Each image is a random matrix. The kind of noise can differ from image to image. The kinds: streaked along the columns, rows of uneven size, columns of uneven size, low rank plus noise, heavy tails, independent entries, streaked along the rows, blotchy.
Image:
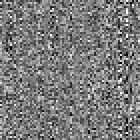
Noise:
columns of uneven size
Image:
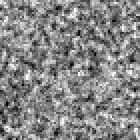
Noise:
blotchy
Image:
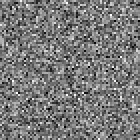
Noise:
independent entries
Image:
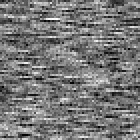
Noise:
streaked along the rows
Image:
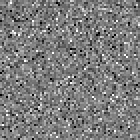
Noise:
heavy tails
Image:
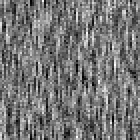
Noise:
streaked along the columns
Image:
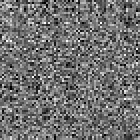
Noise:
low rank plus noise
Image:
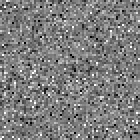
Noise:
heavy tails
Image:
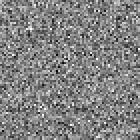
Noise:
independent entries
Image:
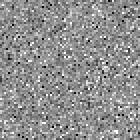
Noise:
heavy tails
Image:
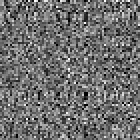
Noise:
low rank plus noise
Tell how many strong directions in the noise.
one
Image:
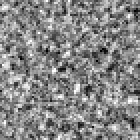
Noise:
blotchy
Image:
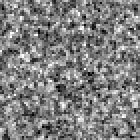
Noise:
blotchy
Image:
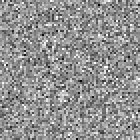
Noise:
independent entries
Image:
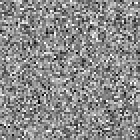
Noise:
independent entries
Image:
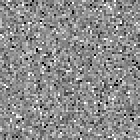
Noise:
heavy tails
